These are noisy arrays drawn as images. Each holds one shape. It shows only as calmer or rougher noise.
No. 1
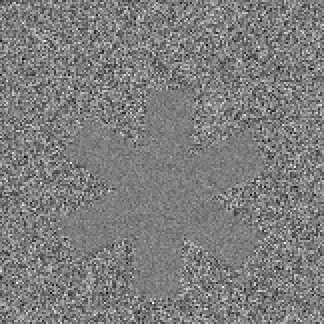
asterisk
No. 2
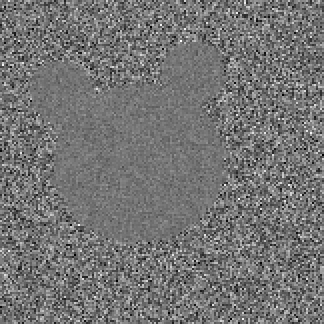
bear's head
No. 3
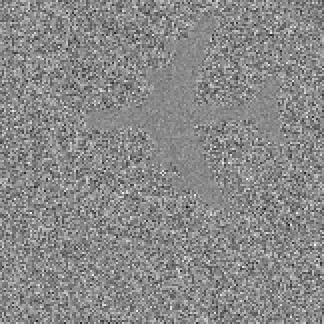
airplane
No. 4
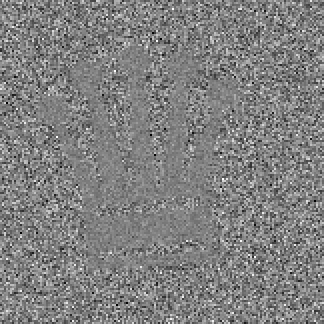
chess queen
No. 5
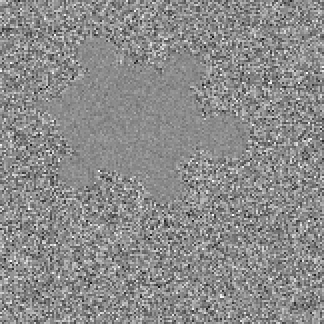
turtle
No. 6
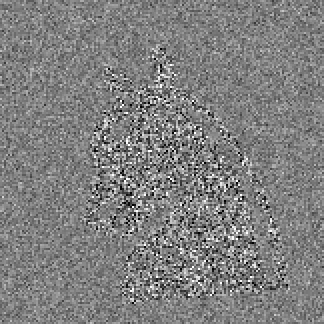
chess knight
